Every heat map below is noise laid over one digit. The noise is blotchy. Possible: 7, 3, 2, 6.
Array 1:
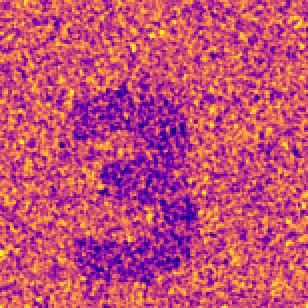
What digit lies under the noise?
3
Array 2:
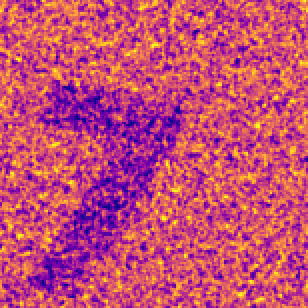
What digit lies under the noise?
7
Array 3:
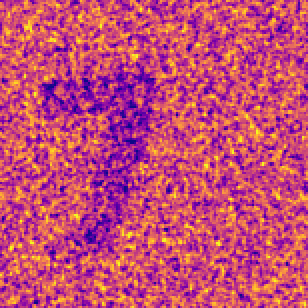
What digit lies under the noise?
7
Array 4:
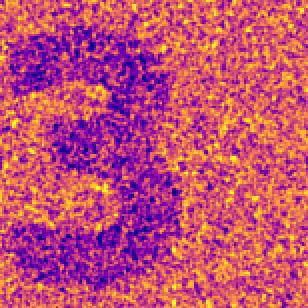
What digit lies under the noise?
3
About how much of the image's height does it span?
nearly all
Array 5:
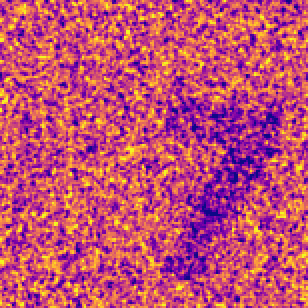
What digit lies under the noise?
7
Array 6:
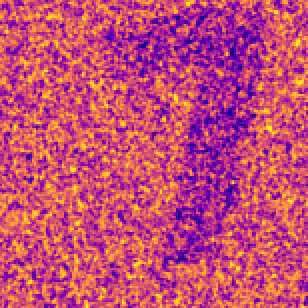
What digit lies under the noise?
7
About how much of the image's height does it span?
nearly all
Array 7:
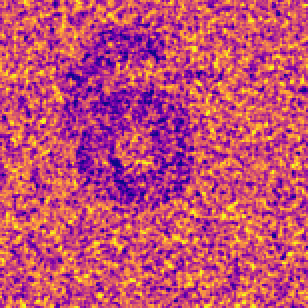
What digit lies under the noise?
6
